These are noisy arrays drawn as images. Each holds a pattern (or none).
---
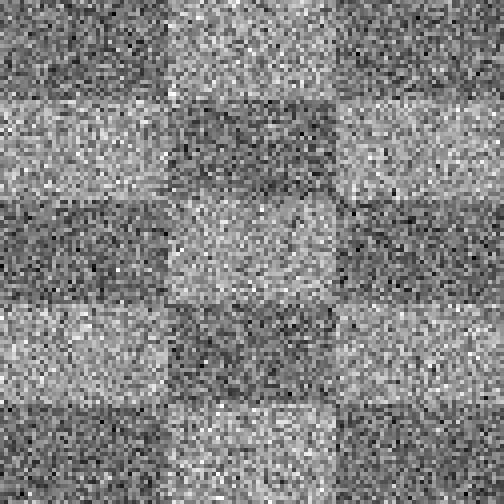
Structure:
a checkerboard
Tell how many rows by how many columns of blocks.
5 by 3
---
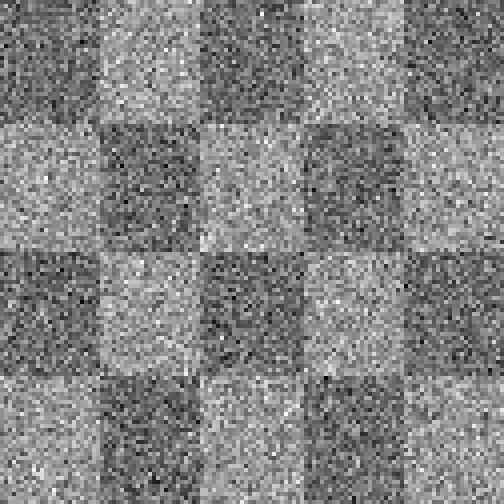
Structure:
a checkerboard
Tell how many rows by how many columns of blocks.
4 by 5
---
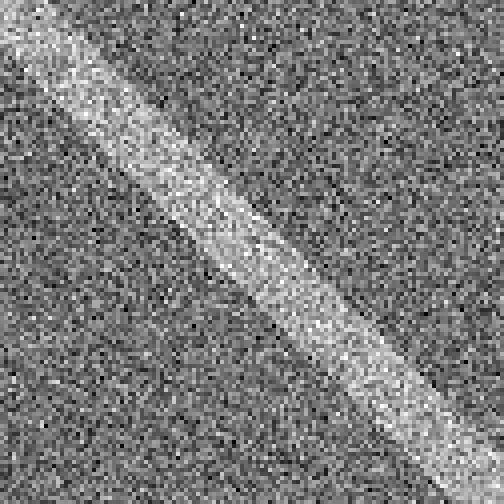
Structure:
a diagonal band
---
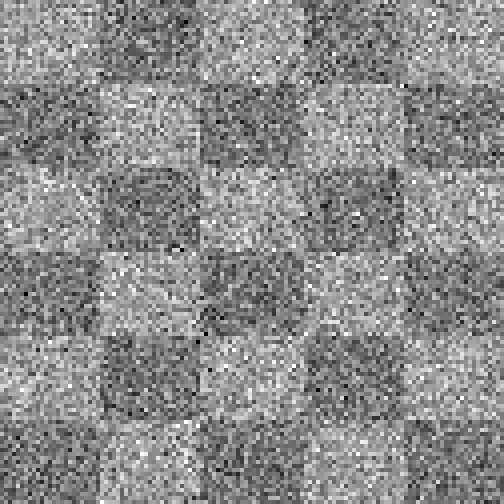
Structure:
a checkerboard
